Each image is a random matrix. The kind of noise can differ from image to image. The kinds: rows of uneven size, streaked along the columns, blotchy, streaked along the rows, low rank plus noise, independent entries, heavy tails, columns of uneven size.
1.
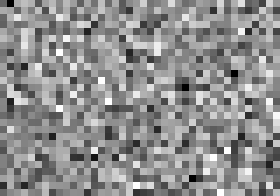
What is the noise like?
independent entries
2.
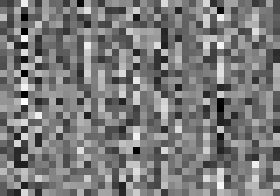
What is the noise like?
columns of uneven size
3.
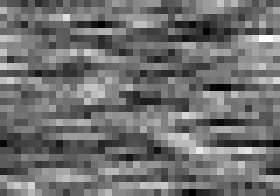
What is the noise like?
streaked along the rows
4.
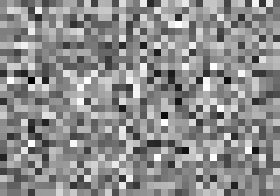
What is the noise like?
low rank plus noise
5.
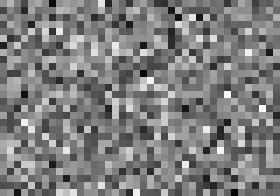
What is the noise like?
independent entries
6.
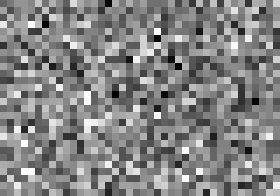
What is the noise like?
independent entries
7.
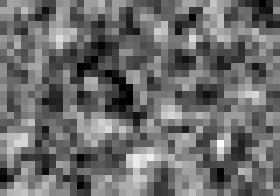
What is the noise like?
blotchy
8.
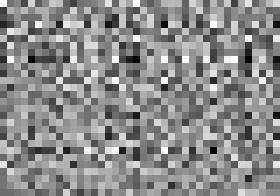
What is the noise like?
low rank plus noise
